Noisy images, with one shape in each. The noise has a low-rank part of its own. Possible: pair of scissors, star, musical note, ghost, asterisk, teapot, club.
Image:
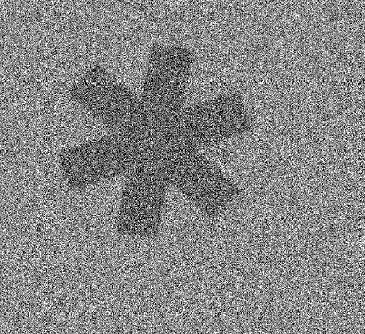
dark asterisk
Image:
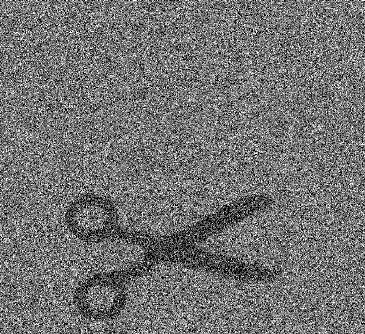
dark pair of scissors
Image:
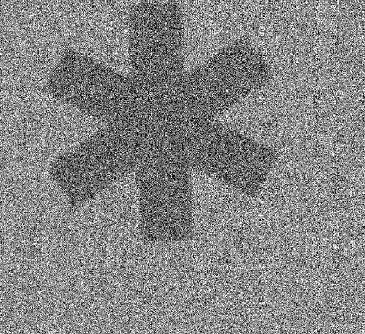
dark asterisk
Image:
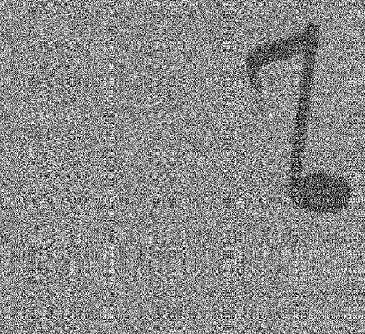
dark musical note
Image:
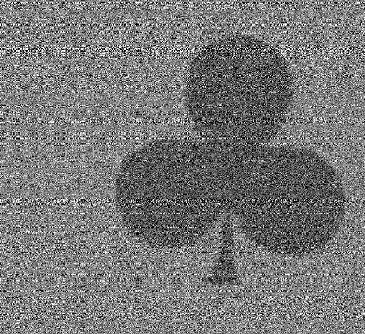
dark club
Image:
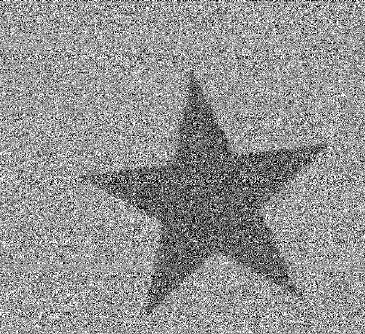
dark star
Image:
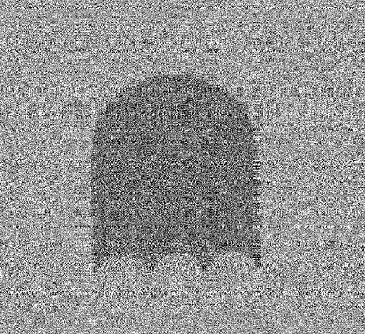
dark ghost
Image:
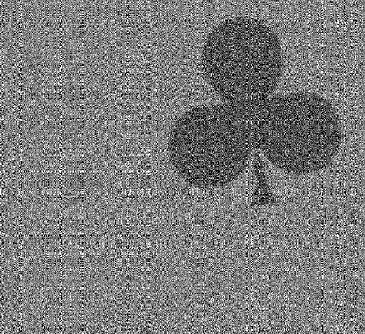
dark club
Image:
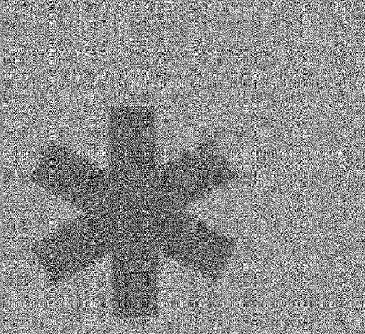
dark asterisk
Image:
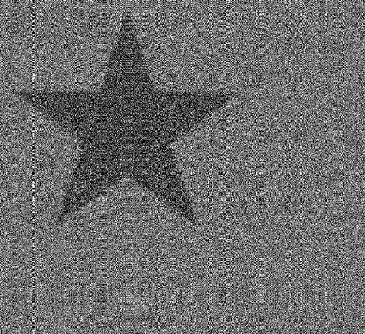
dark star
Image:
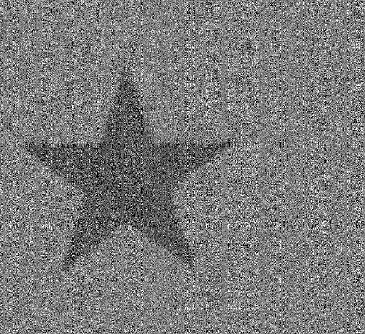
dark star
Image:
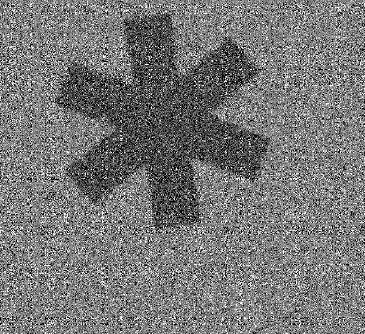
dark asterisk
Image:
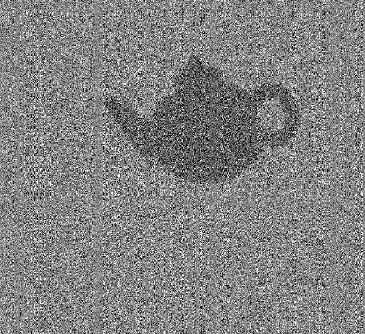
dark teapot
